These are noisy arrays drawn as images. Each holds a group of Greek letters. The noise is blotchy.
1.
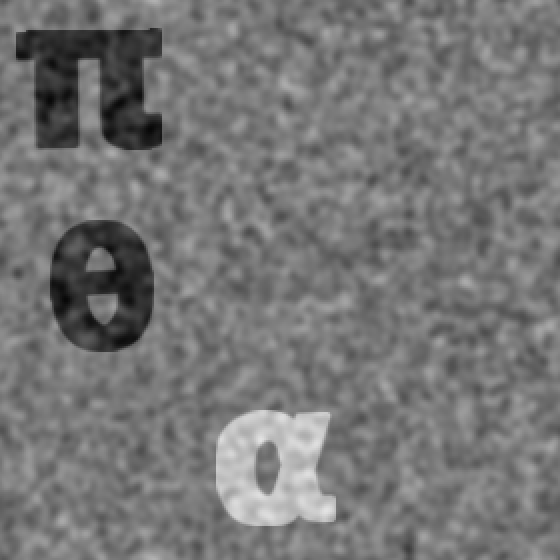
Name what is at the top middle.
nothing
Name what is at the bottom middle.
alpha
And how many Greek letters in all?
3
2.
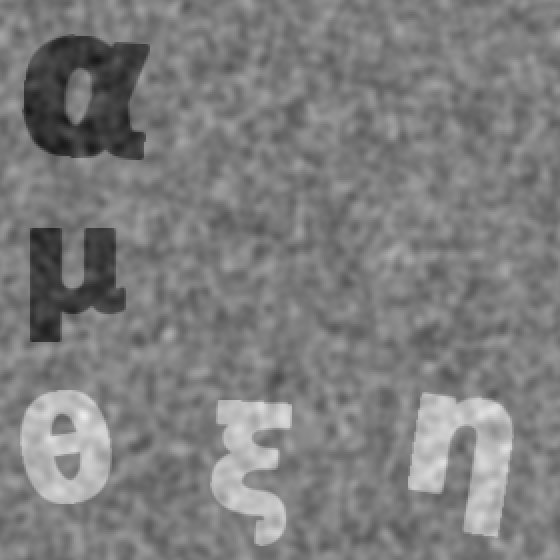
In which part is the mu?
middle left
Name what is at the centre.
nothing
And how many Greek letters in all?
5
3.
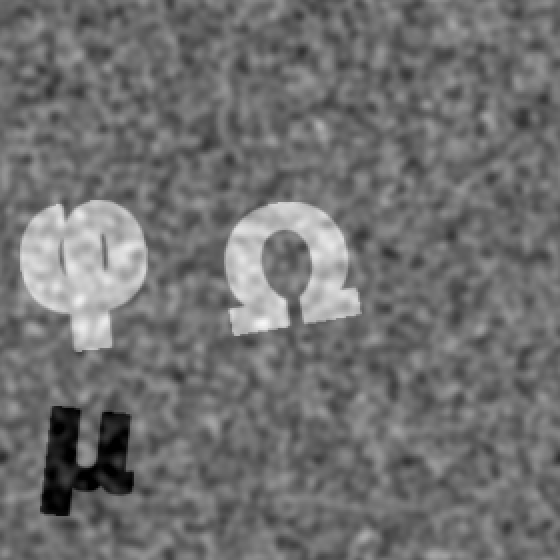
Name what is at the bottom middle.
nothing
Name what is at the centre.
omega
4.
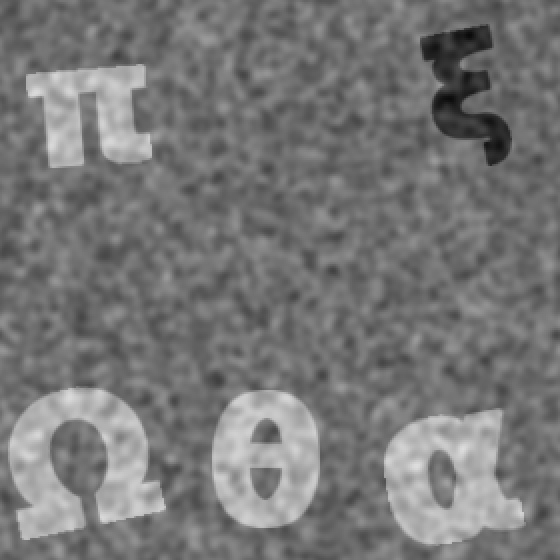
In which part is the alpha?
bottom right
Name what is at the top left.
pi
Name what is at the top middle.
nothing
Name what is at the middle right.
nothing
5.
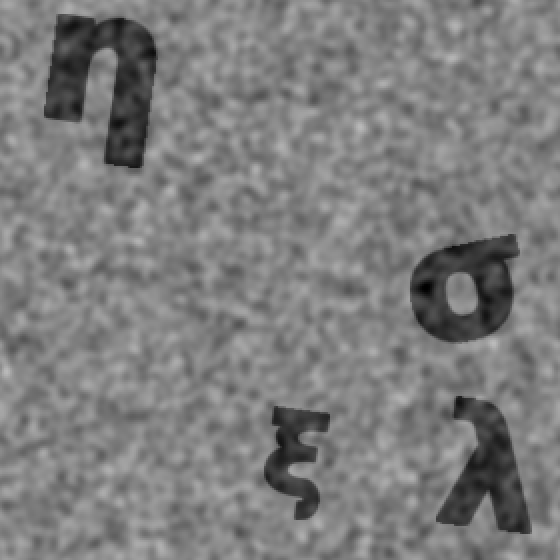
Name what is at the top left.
eta
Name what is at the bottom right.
lambda
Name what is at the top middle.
nothing
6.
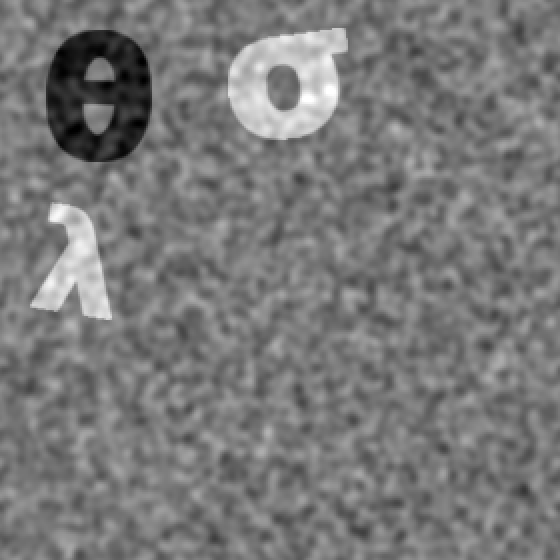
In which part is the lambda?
middle left
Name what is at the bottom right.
nothing
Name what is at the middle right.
nothing
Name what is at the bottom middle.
nothing
